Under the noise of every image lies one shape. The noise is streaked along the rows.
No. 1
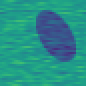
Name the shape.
ellipse
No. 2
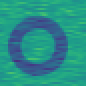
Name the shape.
ring
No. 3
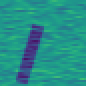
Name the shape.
bar
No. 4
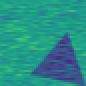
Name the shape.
triangle
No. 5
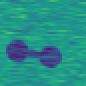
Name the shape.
dumbbell
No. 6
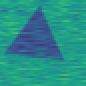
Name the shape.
triangle
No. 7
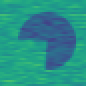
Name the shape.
disc with a wedge cut out
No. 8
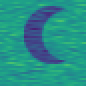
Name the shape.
crescent
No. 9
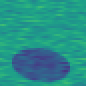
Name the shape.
ellipse
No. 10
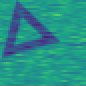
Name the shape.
triangle frame
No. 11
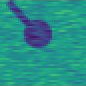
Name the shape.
lollipop
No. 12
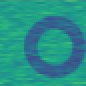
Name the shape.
ring
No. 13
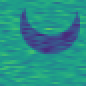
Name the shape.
crescent
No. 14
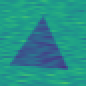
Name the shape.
triangle
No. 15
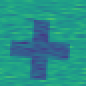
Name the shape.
cross
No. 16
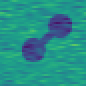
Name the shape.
dumbbell
